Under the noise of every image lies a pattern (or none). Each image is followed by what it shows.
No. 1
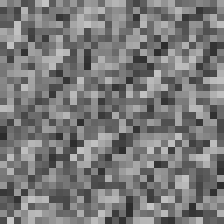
diagonal stripes
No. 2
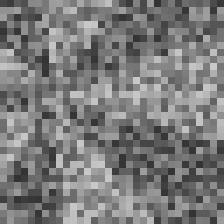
spokes from one point
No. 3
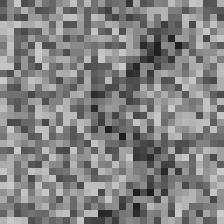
a wavy band
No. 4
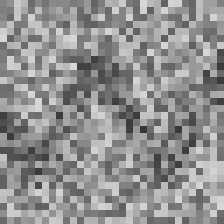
a wavy band
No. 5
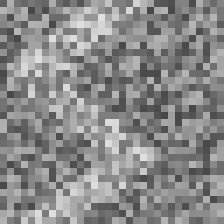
a wavy band
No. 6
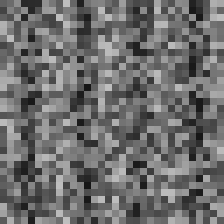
vertical stripes
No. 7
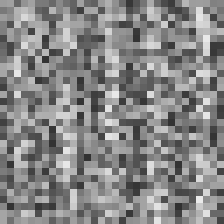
vertical stripes
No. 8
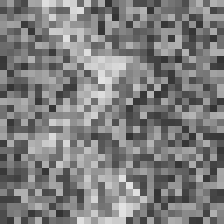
a wavy band
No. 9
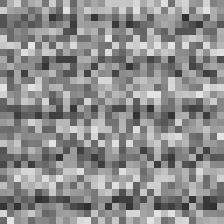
horizontal stripes
